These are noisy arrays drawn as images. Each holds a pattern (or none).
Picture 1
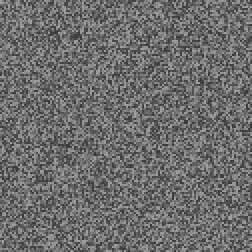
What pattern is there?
only noise
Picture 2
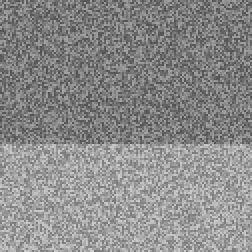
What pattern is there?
a sharp edge
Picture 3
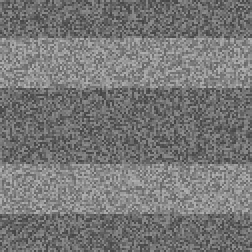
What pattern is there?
horizontal stripes
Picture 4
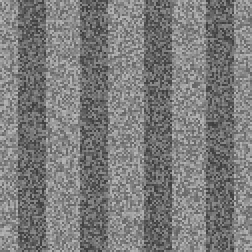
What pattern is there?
vertical stripes
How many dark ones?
4
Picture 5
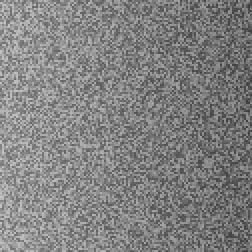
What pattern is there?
a smooth slope
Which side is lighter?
left
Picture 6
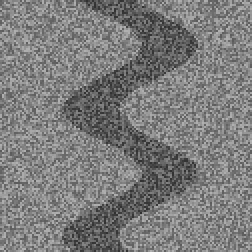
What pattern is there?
a wavy band
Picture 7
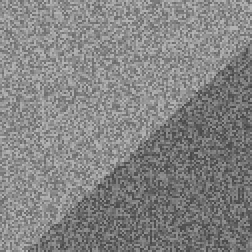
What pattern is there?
a sharp edge
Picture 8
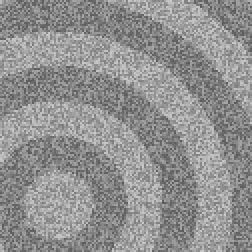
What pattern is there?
rings round one point
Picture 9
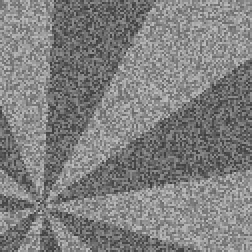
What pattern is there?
spokes from one point
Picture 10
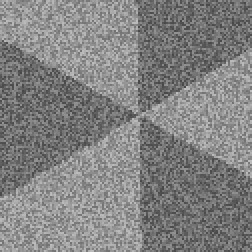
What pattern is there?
spokes from one point
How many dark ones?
3
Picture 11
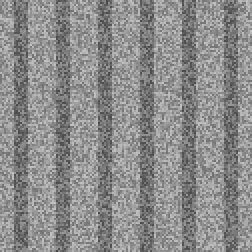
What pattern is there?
vertical stripes
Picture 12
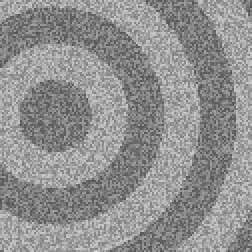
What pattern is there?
rings round one point
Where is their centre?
middle left
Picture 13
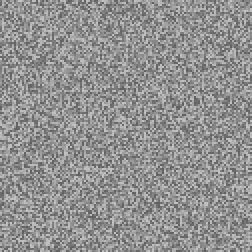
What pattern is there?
only noise
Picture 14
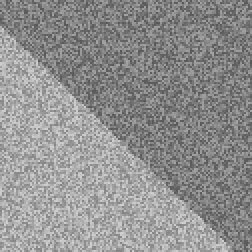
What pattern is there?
a sharp edge
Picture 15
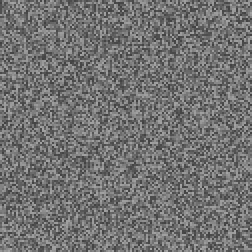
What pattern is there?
only noise
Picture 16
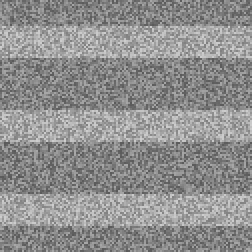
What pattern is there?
horizontal stripes
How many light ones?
3
